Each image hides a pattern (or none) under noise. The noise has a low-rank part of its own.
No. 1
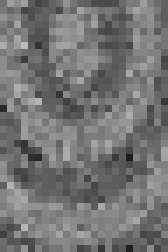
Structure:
rings round one point
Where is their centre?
top middle
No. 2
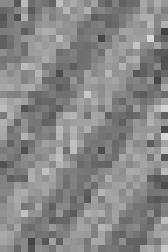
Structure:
diagonal stripes
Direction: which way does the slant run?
bottom left to top right
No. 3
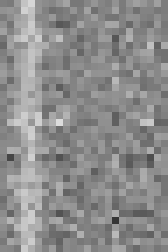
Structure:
one vertical stripe
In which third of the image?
left
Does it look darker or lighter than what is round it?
lighter
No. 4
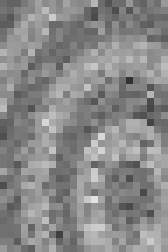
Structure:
rings round one point
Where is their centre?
bottom right
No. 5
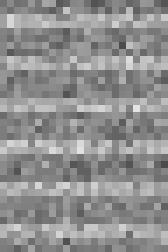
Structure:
horizontal stripes
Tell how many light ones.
6
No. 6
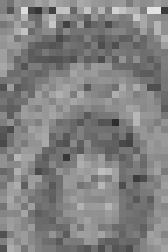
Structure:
rings round one point
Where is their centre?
bottom middle
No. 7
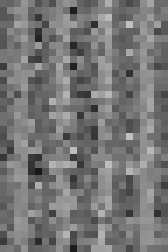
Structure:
vertical stripes
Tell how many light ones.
4
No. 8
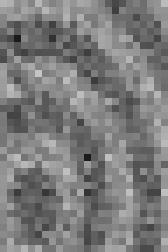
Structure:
rings round one point
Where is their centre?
bottom left
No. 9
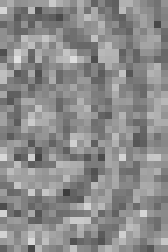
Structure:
rings round one point
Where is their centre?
middle left
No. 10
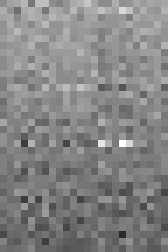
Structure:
a smooth slope
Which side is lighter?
top
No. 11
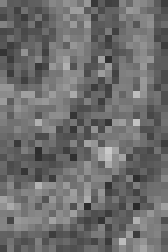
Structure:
rings round one point
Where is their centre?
top left
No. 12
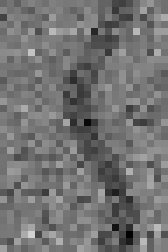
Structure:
a wavy band
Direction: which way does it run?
top to bottom
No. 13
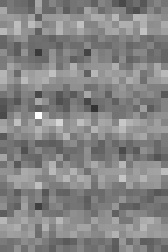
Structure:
horizontal stripes
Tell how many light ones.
5
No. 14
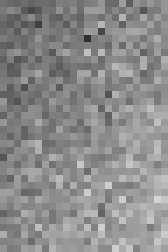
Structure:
a smooth slope
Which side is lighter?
bottom right
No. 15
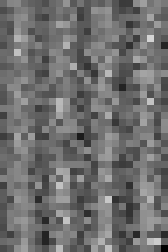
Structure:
vertical stripes
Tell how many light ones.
4
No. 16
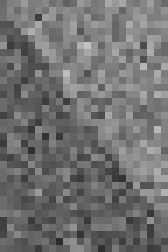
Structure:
a sharp edge
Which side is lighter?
top right
